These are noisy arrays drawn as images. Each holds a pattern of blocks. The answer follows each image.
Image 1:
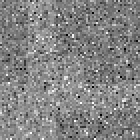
mirrored about the diagonal from the bottom left
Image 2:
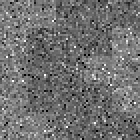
top and bottom mirror each other
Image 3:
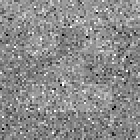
left and right mirror each other
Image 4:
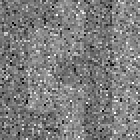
top and bottom mirror each other
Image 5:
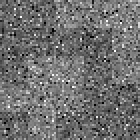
mirrored about the diagonal from the bottom left
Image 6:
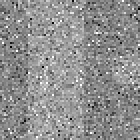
top and bottom mirror each other
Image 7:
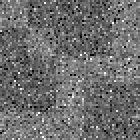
mirrored about the diagonal from the top left
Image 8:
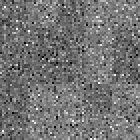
no symmetry
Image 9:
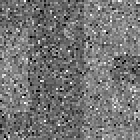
top and bottom mirror each other
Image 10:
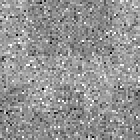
left and right mirror each other
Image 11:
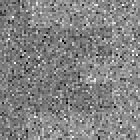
top and bottom mirror each other
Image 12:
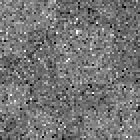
mirrored about the diagonal from the bottom left
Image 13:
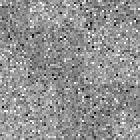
no symmetry
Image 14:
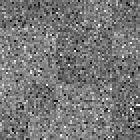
mirrored about the diagonal from the bottom left
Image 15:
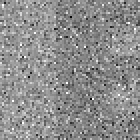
top and bottom mirror each other
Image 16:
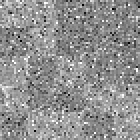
mirrored about the diagonal from the bottom left
